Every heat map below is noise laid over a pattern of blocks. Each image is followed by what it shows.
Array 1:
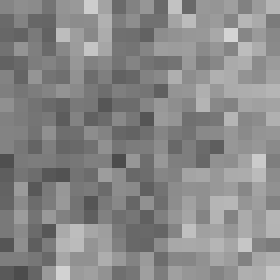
top and bottom mirror each other
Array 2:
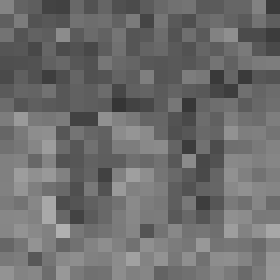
left and right mirror each other
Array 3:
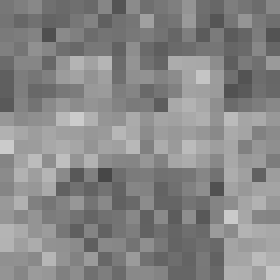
left and right mirror each other
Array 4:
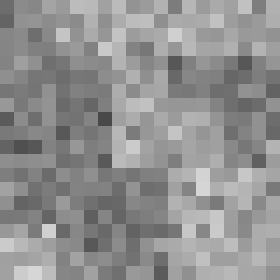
no symmetry
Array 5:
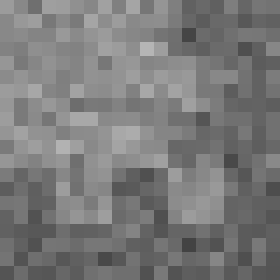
mirrored about the diagonal from the top left
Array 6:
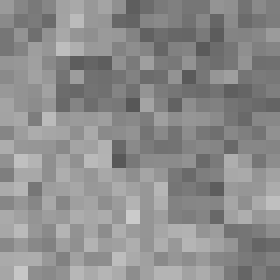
mirrored about the diagonal from the bottom left
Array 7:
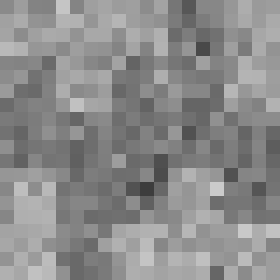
the same after a half turn
